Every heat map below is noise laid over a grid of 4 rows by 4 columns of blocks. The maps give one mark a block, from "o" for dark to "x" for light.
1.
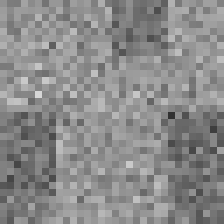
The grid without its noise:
x x o x
x x x x
o x x o
o x x o
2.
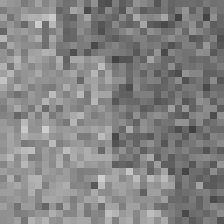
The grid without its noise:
x o o o
x x o o
x x o o
x x x o
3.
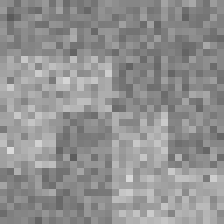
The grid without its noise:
o o o o
x x o o
x o x o
o o x x
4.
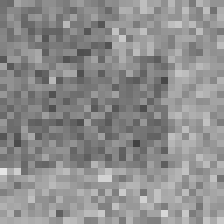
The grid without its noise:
o o x x
o o o x
o o o x
x x x x
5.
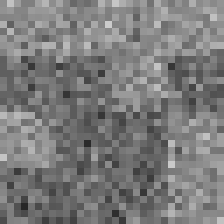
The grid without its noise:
x x x x
o o x o
x o o x
o o o x
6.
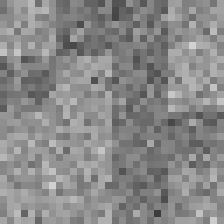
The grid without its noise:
x o o x
o x o x
x x o o
x x o x
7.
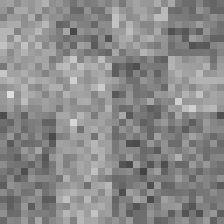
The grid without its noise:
x o x o
x x o x
o x o o
o x o o
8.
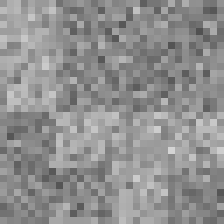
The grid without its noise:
x o o o
x o o o
o x x x
o o x o
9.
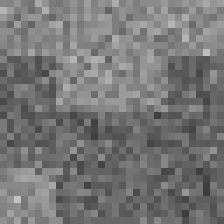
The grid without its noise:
x x x x
o x x o
o o o o
x o o o
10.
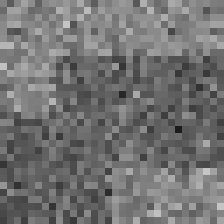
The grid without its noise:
x x x x
x o o o
o o o o
o o x x
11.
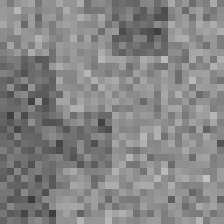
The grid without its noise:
x x o x
o x x x
o o x x
o x x x
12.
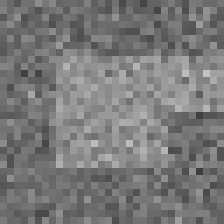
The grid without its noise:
o o o o
o x x x
o x x o
o o o o
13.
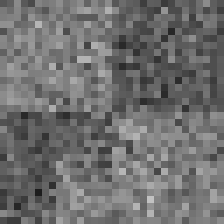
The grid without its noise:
x x o o
x x o o
o o x x
o x x x
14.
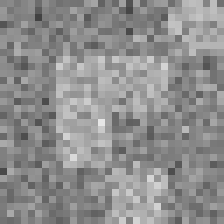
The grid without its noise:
o o o x
o x x o
o x o o
o o x o
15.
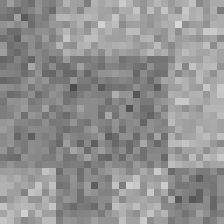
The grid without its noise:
o x x x
o o o x
o o o x
x o x o
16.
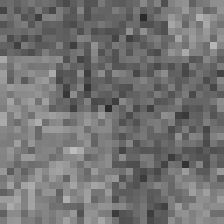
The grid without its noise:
o o o x
x o o o
x x o o
x x o x
